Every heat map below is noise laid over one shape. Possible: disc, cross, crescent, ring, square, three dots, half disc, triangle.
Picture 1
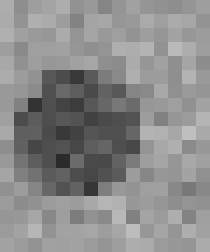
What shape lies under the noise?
disc
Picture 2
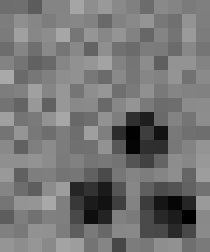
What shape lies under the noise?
three dots
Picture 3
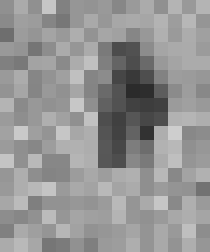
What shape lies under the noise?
half disc
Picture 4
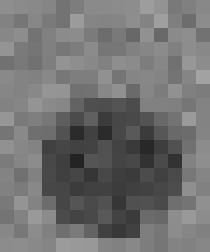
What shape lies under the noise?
disc
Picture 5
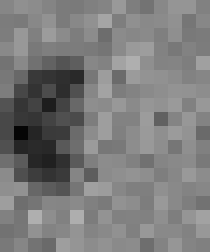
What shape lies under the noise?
half disc
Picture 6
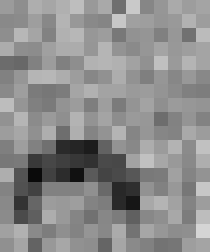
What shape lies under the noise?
crescent
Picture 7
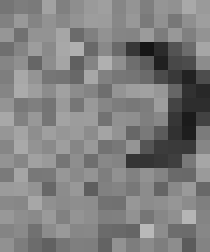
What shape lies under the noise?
crescent
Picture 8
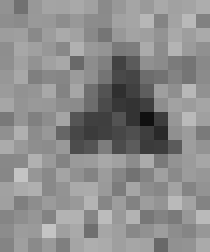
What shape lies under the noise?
triangle
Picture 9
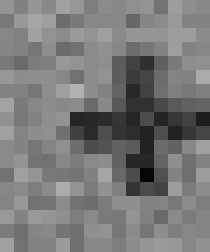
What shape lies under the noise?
cross
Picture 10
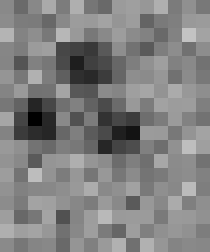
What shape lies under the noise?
three dots
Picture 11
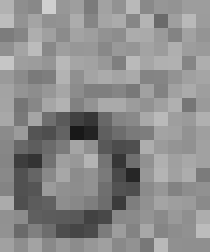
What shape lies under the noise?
ring
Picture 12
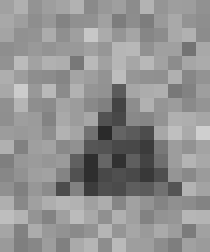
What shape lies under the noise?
triangle
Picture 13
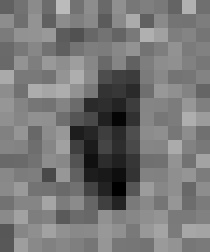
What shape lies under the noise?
half disc
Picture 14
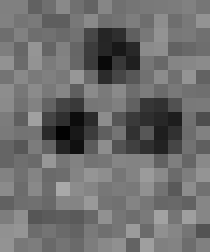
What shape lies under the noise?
three dots
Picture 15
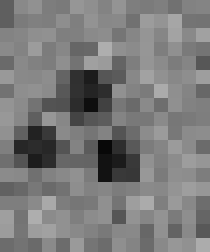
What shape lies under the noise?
three dots
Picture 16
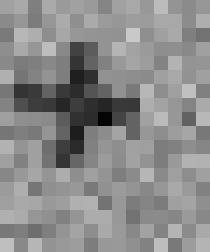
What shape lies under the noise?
cross
